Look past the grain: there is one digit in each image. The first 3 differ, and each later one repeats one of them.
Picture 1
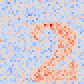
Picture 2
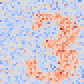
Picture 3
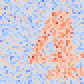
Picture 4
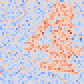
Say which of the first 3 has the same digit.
3
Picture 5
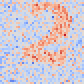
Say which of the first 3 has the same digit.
1
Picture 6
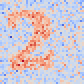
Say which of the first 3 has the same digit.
1
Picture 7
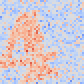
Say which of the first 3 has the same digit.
3
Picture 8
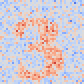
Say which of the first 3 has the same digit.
2
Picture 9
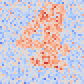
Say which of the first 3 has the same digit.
3
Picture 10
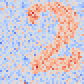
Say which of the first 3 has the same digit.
1
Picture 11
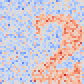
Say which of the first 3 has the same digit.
1
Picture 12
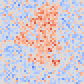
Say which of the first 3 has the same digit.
3
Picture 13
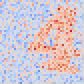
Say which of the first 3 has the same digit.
3
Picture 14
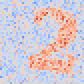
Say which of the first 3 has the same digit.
1
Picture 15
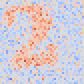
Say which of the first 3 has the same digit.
1
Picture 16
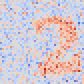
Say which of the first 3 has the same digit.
1
